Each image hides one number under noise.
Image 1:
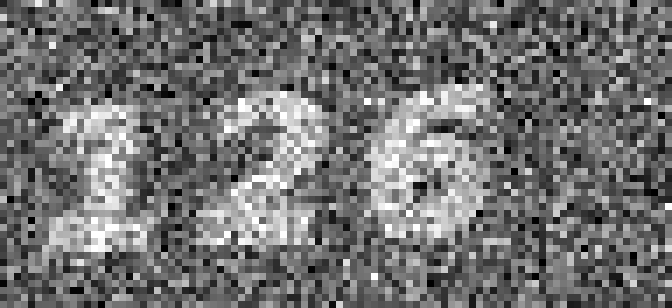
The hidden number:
126
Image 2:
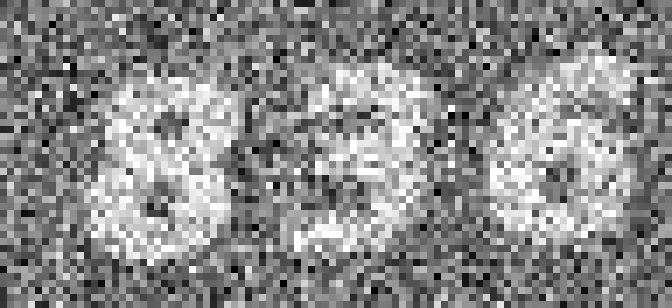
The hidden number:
836
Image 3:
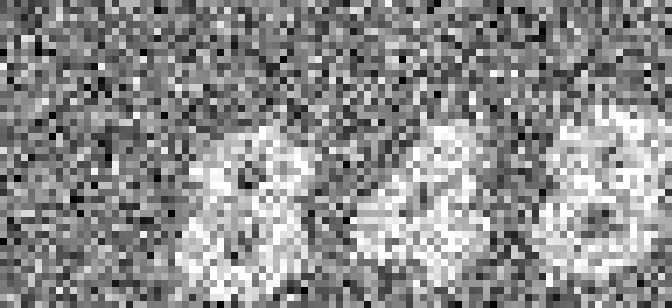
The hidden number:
848
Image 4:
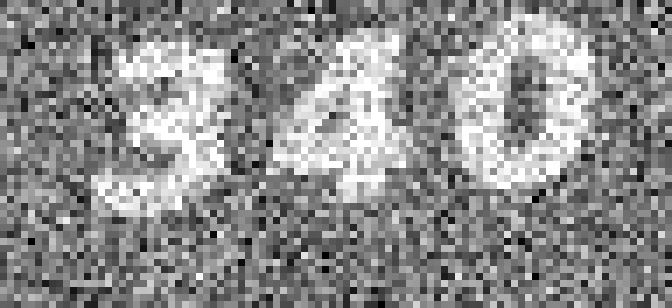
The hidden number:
340
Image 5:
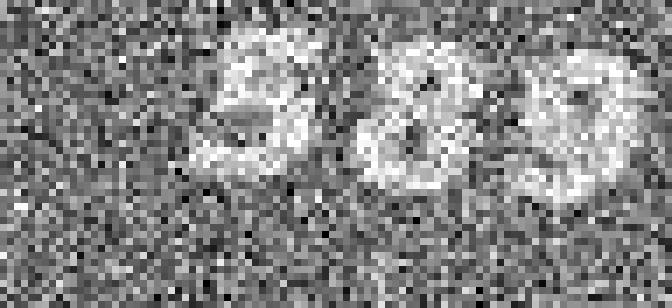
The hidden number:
589
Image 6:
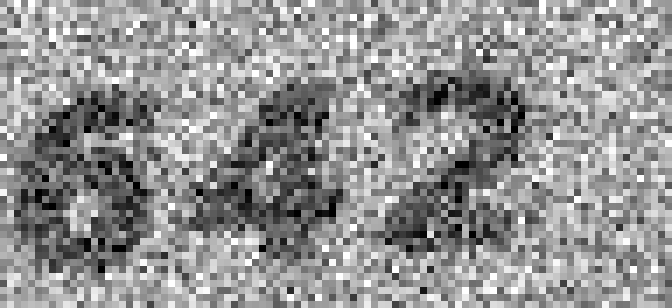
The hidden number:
642
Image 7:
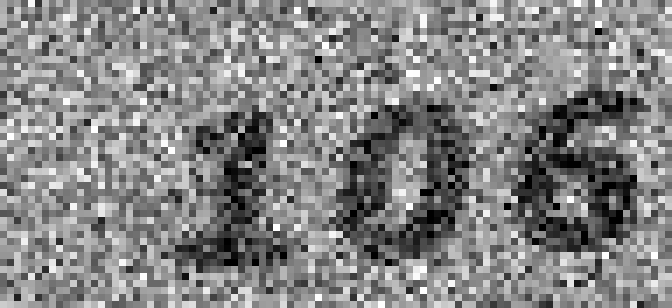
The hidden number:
106
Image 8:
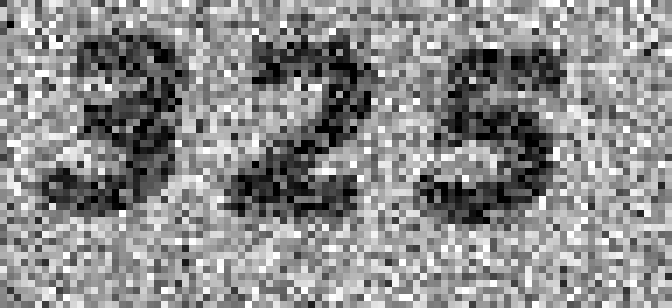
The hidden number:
325
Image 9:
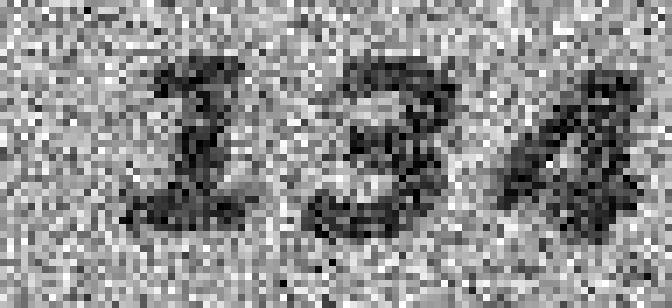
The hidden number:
134
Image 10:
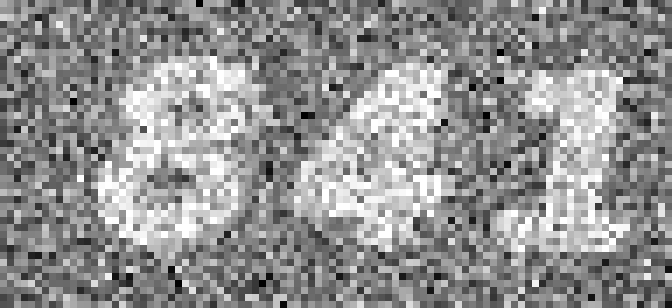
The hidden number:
841
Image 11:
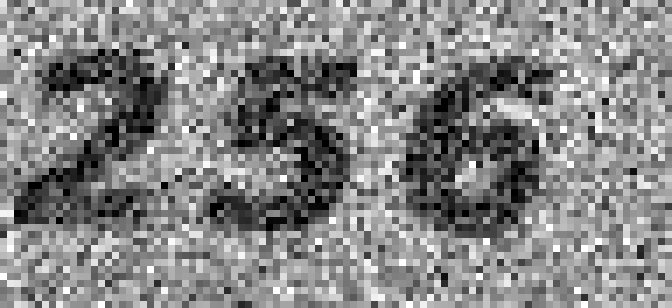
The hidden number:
256
